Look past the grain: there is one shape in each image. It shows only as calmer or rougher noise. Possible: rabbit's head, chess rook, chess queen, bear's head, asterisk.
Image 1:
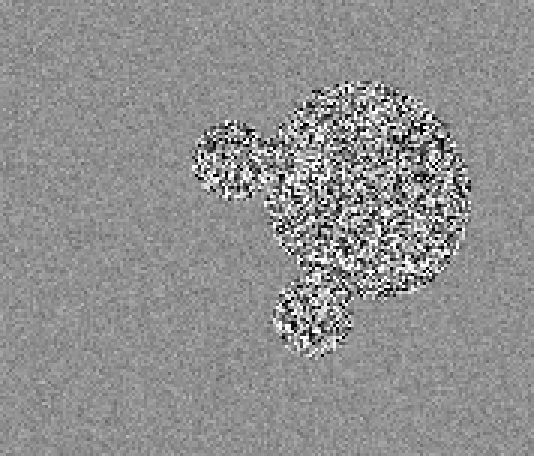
bear's head
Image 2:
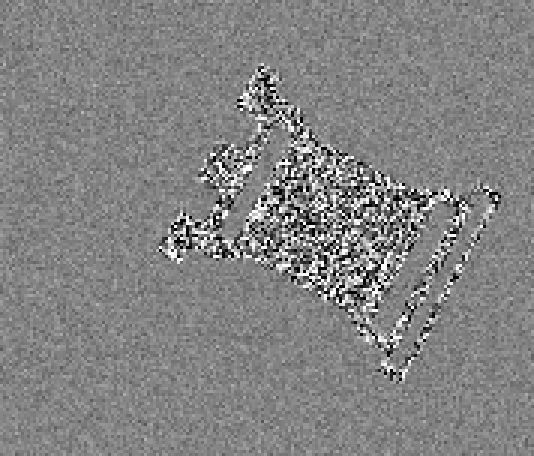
chess rook
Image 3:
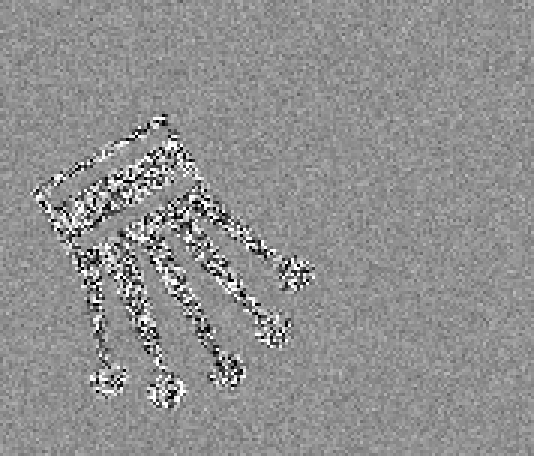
chess queen
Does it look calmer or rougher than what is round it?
rougher
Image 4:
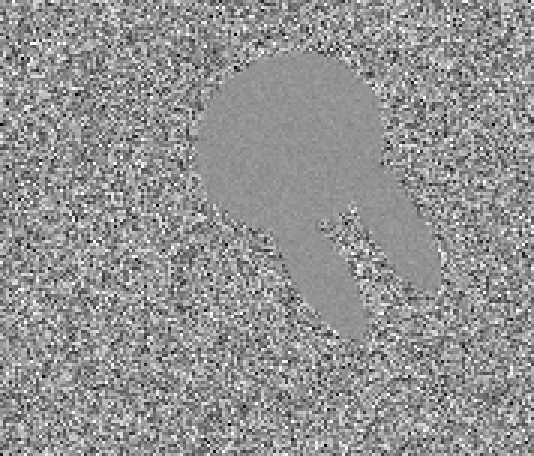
rabbit's head
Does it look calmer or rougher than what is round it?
calmer
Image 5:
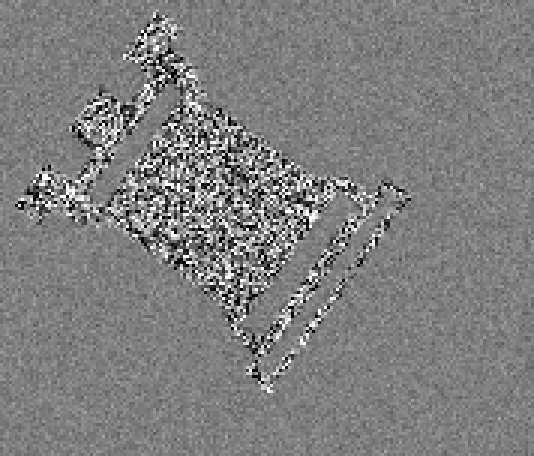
chess rook
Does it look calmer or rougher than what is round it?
rougher
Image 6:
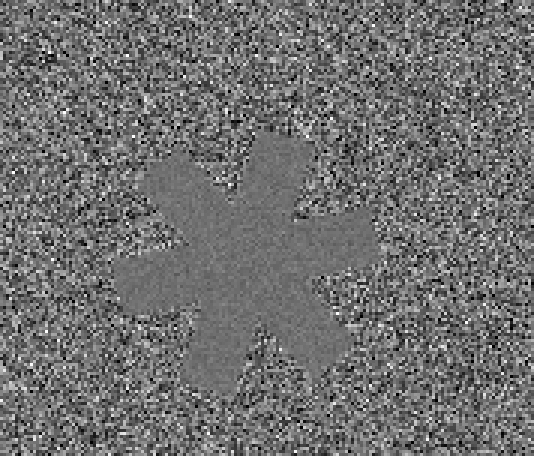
asterisk
